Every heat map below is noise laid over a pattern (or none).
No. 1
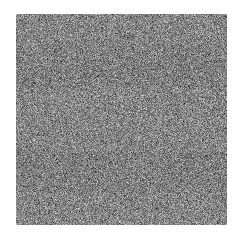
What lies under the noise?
horizontal stripes
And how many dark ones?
2
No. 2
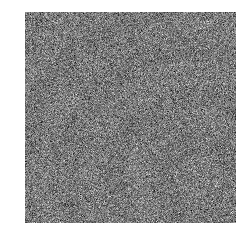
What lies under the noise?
rings round one point
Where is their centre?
bottom right
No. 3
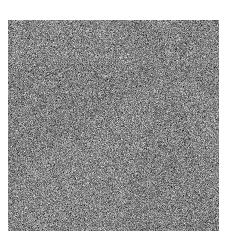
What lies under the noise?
spokes from one point
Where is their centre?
top right
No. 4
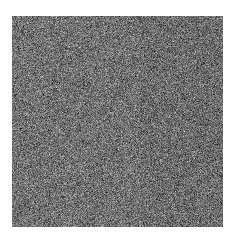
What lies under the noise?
a sharp edge
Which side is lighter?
left
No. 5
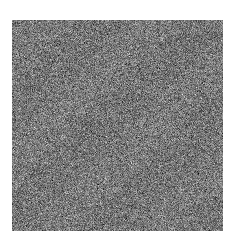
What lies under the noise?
diagonal stripes
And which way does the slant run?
bottom left to top right
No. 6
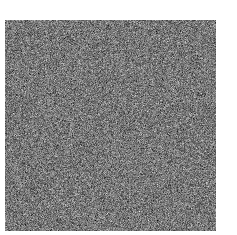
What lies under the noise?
only noise
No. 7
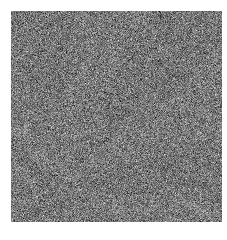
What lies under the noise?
spokes from one point
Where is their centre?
bottom left
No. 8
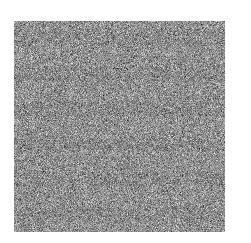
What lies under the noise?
horizontal stripes
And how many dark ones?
6
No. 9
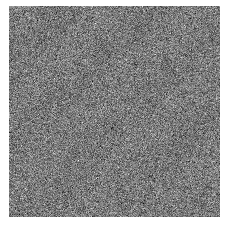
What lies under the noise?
diagonal stripes
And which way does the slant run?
bottom left to top right
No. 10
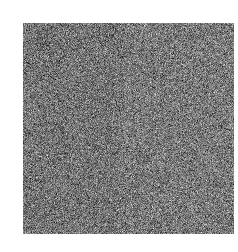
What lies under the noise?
a sharp edge
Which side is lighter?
right
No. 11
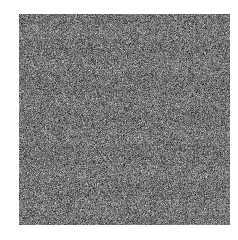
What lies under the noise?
horizontal stripes
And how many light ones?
6
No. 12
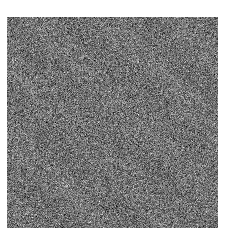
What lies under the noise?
diagonal stripes
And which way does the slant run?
top left to bottom right
